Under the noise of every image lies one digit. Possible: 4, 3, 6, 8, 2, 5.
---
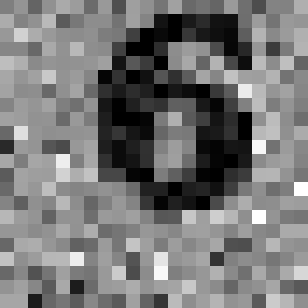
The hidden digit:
6
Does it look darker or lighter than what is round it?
darker
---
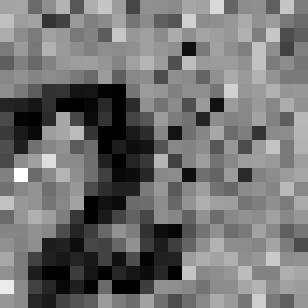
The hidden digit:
2
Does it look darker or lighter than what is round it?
darker
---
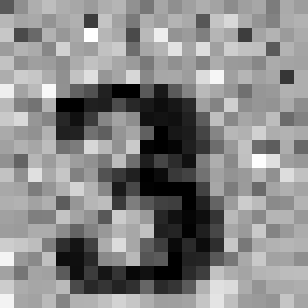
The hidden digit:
3
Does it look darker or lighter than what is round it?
darker
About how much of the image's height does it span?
two thirds
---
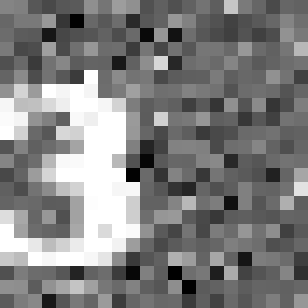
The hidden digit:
3
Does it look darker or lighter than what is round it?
lighter
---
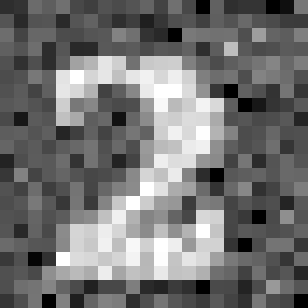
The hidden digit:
2
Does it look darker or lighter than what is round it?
lighter
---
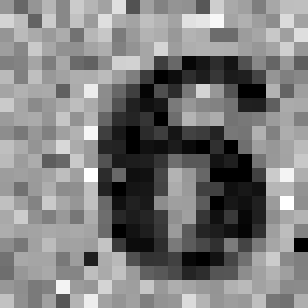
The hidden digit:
6
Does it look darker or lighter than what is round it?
darker
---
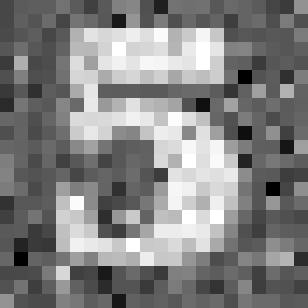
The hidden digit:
5
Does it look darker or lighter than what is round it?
lighter
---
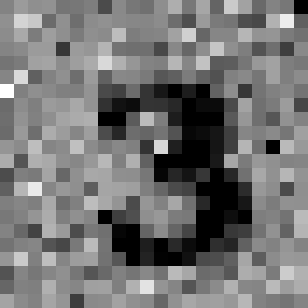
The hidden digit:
3
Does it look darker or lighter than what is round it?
darker
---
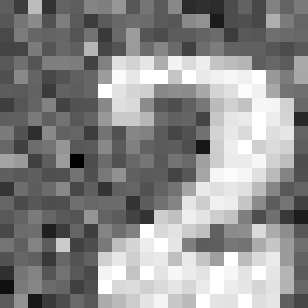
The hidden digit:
2
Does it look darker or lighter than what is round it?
lighter
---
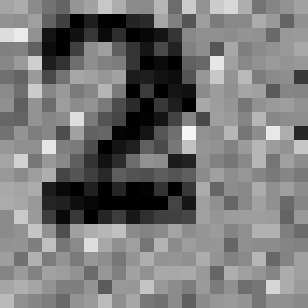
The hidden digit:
2
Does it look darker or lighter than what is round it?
darker
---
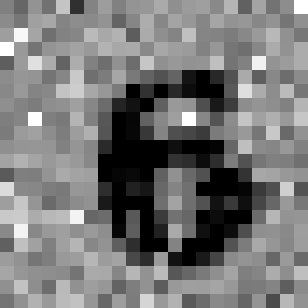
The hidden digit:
6
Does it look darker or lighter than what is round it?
darker
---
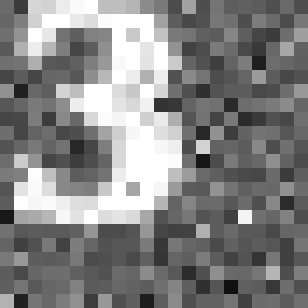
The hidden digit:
3
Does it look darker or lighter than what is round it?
lighter
